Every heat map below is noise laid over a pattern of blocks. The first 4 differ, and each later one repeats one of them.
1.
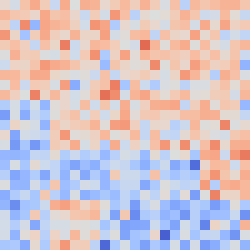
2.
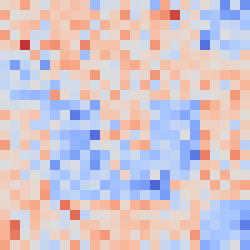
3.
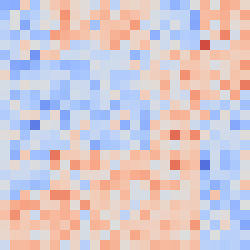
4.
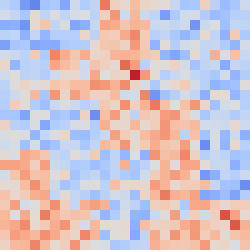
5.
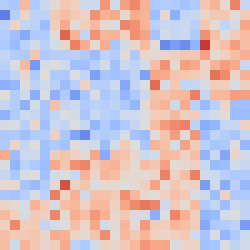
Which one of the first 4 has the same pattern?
3
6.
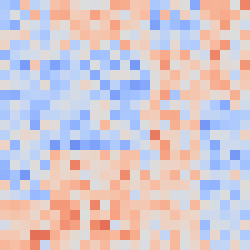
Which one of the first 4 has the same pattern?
3
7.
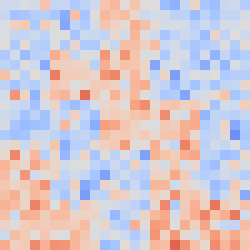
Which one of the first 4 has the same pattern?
4
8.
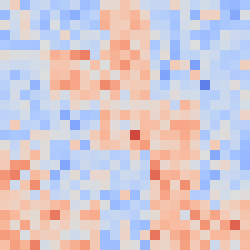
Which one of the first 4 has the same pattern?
4
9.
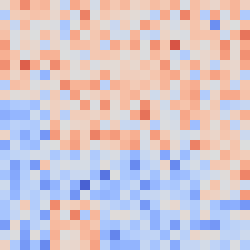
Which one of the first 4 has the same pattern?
1
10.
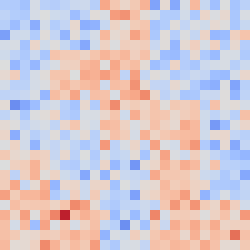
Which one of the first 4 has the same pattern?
4
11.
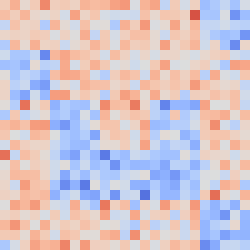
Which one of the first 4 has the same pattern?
2
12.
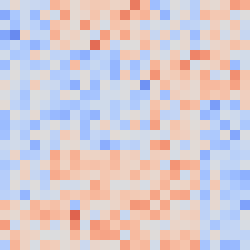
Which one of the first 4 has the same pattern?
3
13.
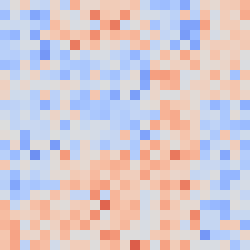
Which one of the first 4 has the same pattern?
3
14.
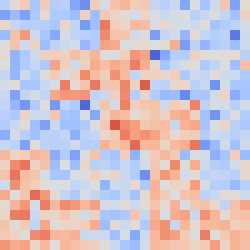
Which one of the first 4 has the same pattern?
4
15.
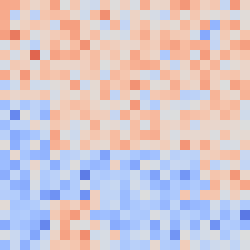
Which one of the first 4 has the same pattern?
1
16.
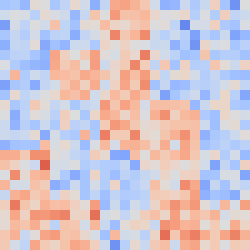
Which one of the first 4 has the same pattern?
4
